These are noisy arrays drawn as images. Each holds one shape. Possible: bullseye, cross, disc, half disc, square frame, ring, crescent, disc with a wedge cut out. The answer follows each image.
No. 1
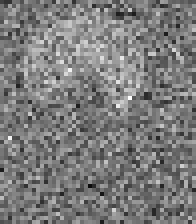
disc with a wedge cut out
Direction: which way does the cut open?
down
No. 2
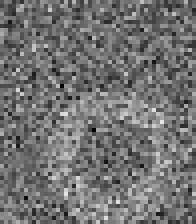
ring
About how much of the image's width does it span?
two thirds
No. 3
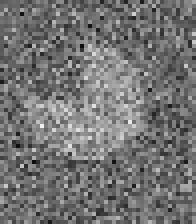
disc with a wedge cut out
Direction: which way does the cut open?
up and left
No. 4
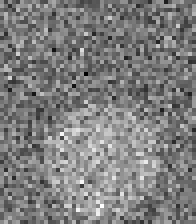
disc
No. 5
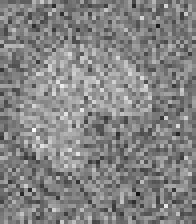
disc with a wedge cut out
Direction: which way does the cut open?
down and right
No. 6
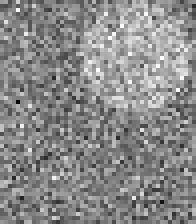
disc
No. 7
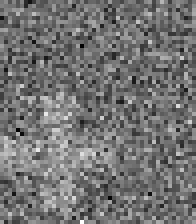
cross
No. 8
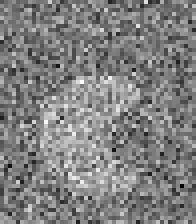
disc with a wedge cut out
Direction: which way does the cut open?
right
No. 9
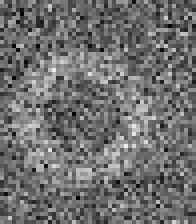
ring
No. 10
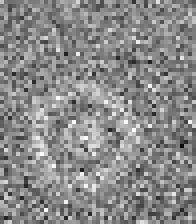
bullseye
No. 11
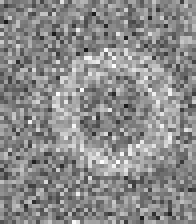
ring
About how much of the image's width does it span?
two thirds
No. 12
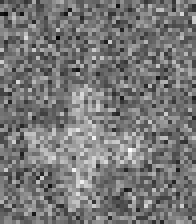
cross
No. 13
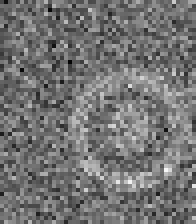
bullseye
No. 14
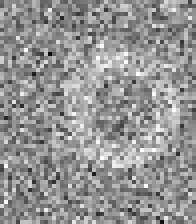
ring
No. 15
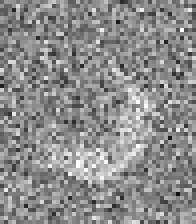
crescent
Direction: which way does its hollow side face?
up and left
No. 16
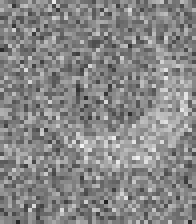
crescent
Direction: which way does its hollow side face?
up and left
